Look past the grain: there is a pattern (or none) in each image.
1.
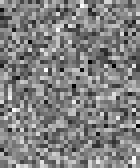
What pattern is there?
only noise
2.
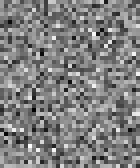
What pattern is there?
only noise
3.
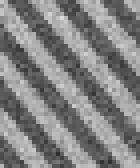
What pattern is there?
diagonal stripes
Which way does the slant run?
top left to bottom right
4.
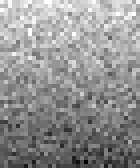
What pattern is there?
a smooth slope
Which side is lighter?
top
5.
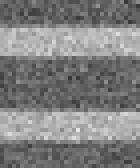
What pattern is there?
horizontal stripes
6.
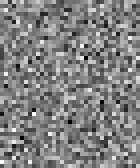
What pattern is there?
only noise
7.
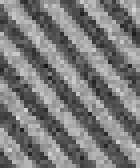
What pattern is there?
diagonal stripes
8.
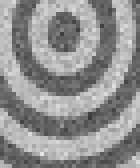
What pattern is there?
rings round one point
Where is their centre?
top middle
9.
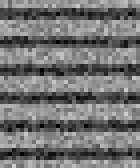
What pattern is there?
horizontal stripes
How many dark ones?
6
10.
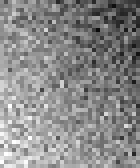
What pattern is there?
a smooth slope
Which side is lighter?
bottom left
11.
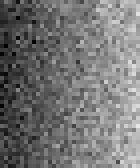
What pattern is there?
a smooth slope
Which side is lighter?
right
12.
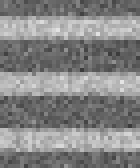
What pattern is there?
horizontal stripes
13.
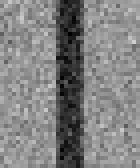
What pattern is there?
one vertical stripe
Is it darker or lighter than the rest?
darker
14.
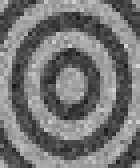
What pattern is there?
rings round one point
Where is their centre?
centre
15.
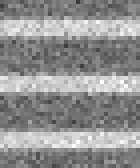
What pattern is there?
horizontal stripes
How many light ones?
3
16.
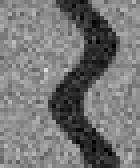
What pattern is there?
a wavy band
